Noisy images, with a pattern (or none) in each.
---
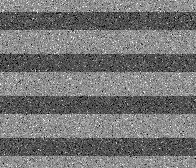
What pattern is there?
horizontal stripes
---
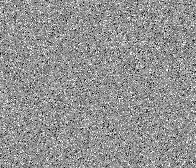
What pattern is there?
only noise
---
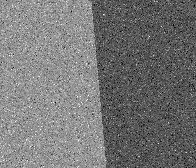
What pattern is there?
a sharp edge
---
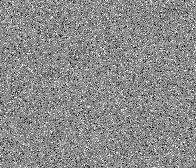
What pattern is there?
only noise
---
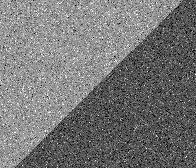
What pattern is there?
a sharp edge
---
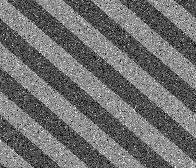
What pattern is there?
diagonal stripes
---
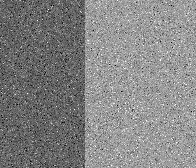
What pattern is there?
a sharp edge
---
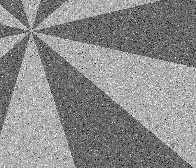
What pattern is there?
spokes from one point
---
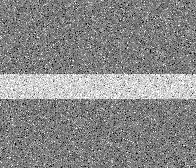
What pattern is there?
one horizontal stripe
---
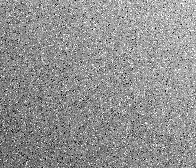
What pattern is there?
a smooth slope
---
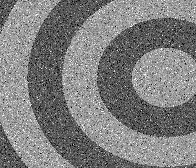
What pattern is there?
rings round one point
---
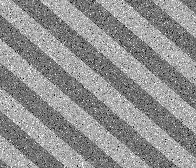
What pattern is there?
diagonal stripes
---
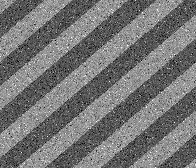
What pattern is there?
diagonal stripes
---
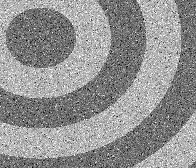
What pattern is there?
rings round one point
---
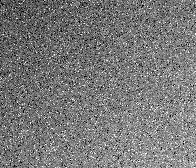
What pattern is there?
a smooth slope
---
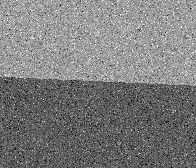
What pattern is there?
a sharp edge
